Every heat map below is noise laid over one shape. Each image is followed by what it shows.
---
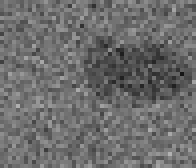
footprint
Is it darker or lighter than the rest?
darker
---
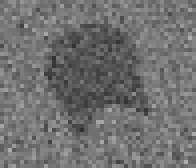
cat's head
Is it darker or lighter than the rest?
darker
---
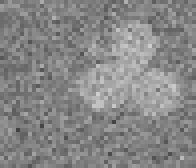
club
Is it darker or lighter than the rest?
lighter
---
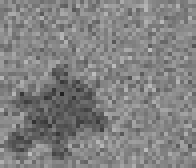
turtle
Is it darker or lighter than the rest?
darker
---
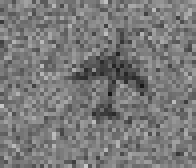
airplane
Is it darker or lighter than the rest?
darker
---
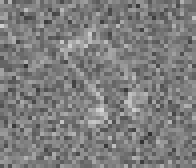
pair of musical notes
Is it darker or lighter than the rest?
lighter
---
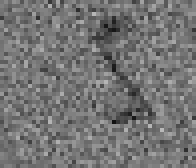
musical note
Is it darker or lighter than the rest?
darker
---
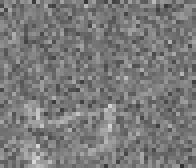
pair of musical notes
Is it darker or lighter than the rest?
lighter
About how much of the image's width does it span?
half
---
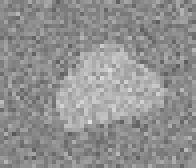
cloud
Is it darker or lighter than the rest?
lighter
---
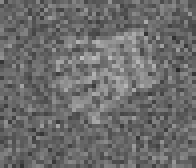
chess queen
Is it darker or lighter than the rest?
lighter
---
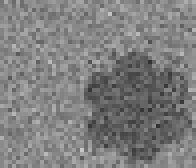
flower
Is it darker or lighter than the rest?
darker
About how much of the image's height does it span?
two thirds
